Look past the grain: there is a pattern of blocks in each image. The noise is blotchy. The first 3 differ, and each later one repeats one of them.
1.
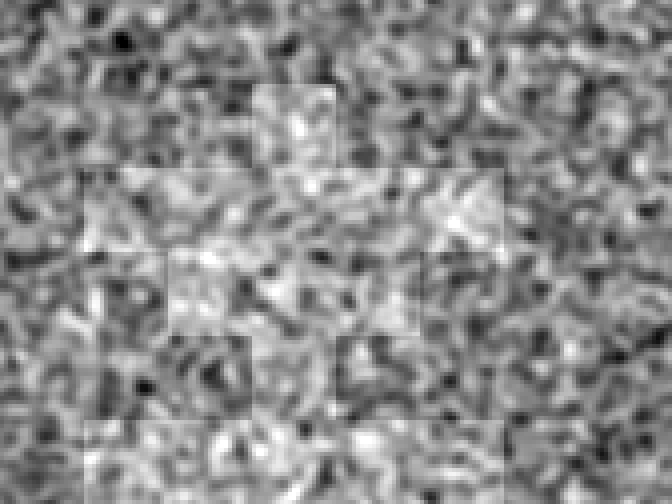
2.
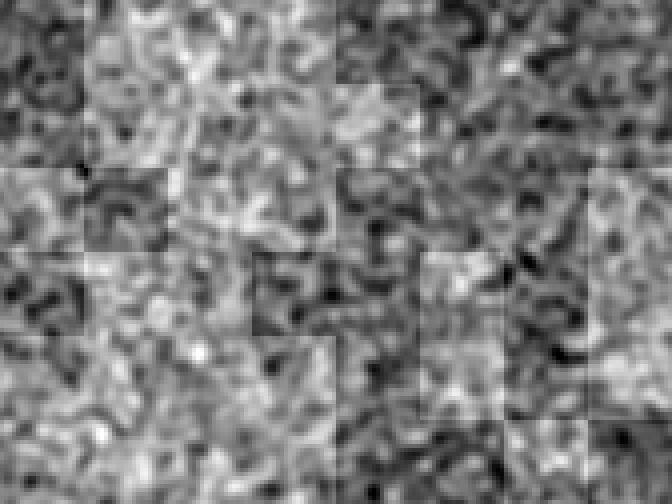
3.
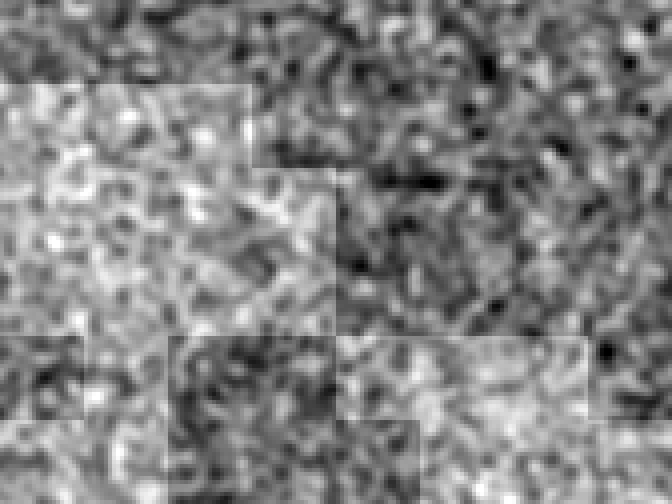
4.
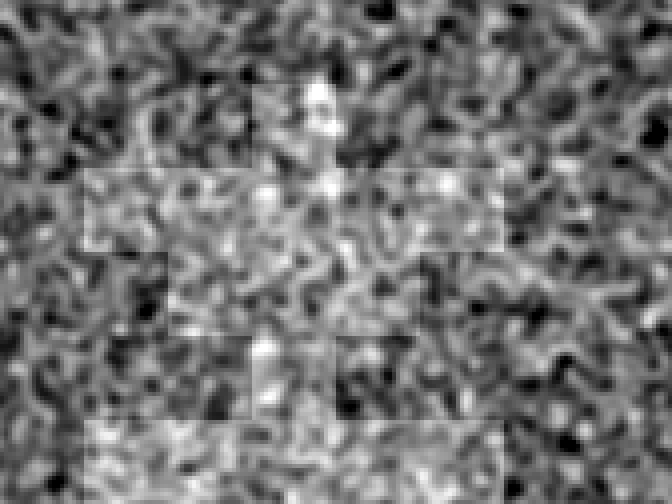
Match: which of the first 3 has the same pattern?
1
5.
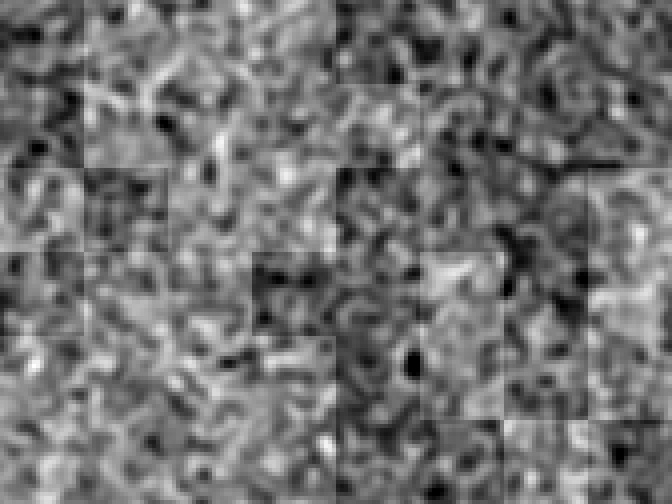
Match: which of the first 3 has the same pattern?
2
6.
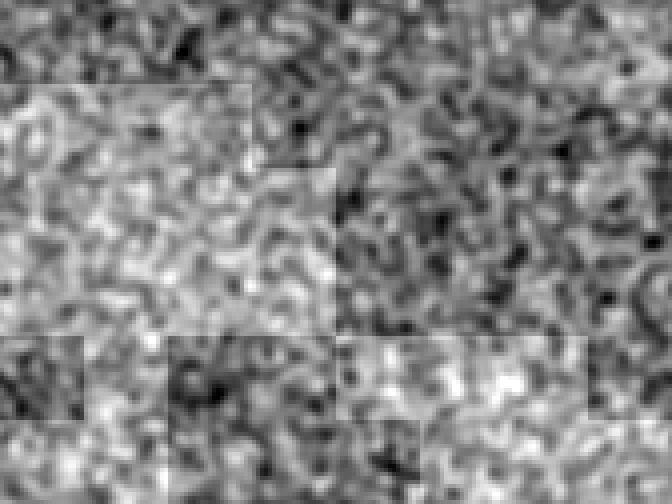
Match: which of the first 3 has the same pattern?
3
